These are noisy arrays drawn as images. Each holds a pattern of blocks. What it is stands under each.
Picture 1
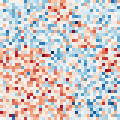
mirrored about the diagonal from the bottom left
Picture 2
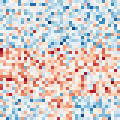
left and right mirror each other
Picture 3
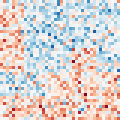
no symmetry
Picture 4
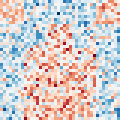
left and right mirror each other
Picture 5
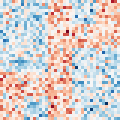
the same after a half turn
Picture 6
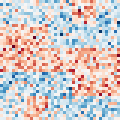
the same after a half turn
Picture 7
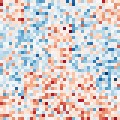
left and right mirror each other
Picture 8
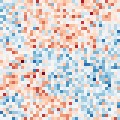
no symmetry
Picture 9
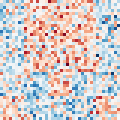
left and right mirror each other
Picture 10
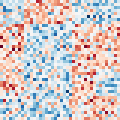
no symmetry
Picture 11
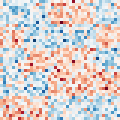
no symmetry
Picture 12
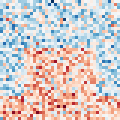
left and right mirror each other
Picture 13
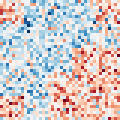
mirrored about the diagonal from the top left
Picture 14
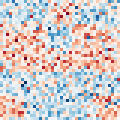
left and right mirror each other
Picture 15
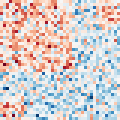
mirrored about the diagonal from the top left
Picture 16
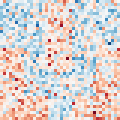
left and right mirror each other
